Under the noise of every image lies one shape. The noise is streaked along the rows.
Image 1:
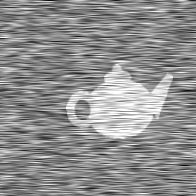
teapot
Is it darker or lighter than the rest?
lighter
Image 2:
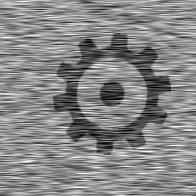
gear
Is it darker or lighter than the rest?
darker
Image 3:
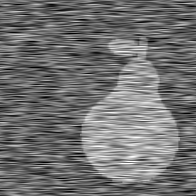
pear
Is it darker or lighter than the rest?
lighter
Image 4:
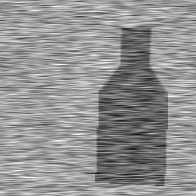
bottle
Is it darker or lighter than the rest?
darker
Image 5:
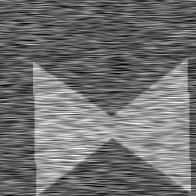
bow tie
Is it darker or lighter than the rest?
lighter
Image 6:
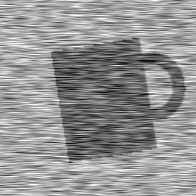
cup
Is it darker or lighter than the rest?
darker
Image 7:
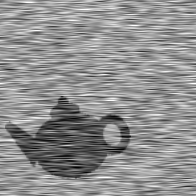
teapot
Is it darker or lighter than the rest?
darker
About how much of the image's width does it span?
two thirds
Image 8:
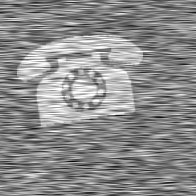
telephone
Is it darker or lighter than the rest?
lighter
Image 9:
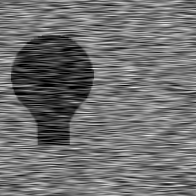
light bulb
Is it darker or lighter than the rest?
darker
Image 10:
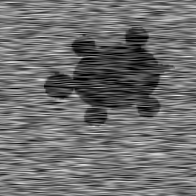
turtle
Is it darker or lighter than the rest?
darker
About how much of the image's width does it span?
two thirds
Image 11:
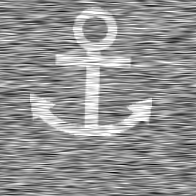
anchor
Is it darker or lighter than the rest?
lighter
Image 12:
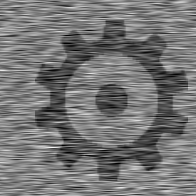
gear
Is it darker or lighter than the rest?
darker
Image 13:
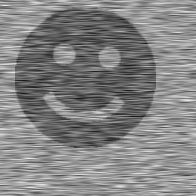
smiling face
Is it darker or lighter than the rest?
darker
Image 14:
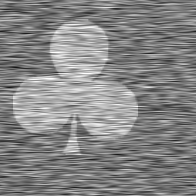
club
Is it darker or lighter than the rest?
lighter
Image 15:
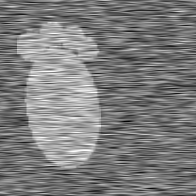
footprint
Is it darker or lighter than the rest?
lighter
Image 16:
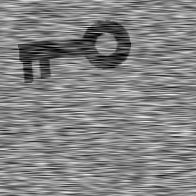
key
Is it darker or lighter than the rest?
darker
